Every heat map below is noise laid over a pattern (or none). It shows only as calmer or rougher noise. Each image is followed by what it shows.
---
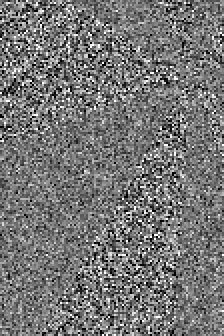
spokes from one point
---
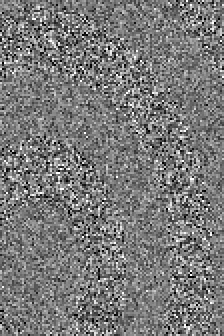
rings round one point
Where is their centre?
bottom left
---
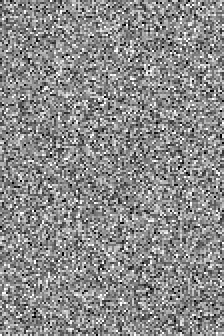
only noise
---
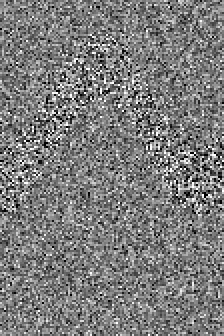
a wavy band
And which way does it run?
left to right
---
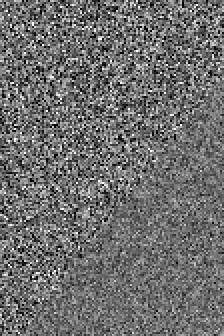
a sharp edge
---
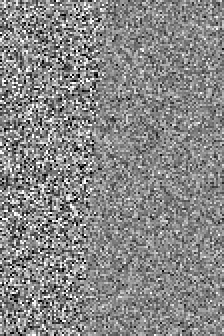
a sharp edge
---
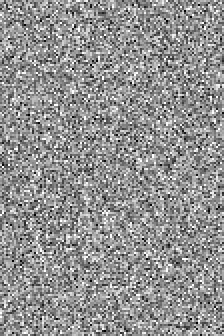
only noise
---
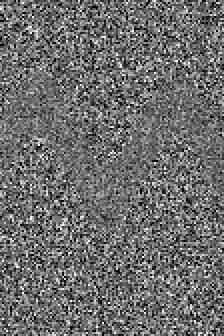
a wavy band
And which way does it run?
left to right
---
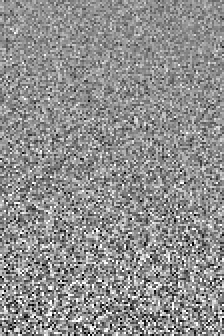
a smooth slope
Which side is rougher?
bottom
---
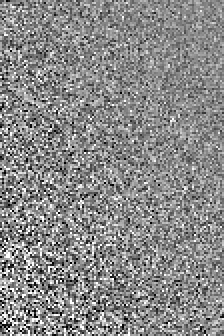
a smooth slope
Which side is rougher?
bottom left
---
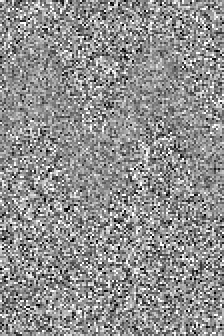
a wavy band
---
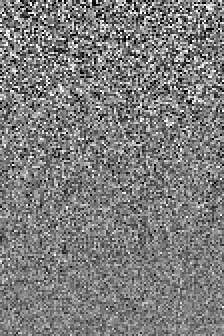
a smooth slope
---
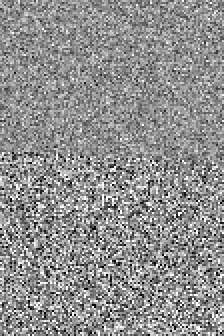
a sharp edge
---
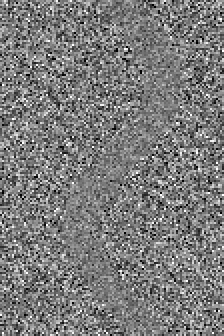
a wavy band
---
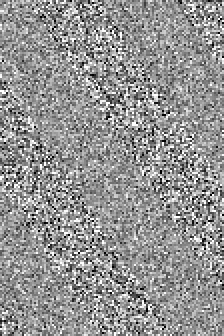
diagonal stripes
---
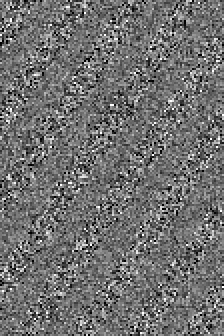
diagonal stripes
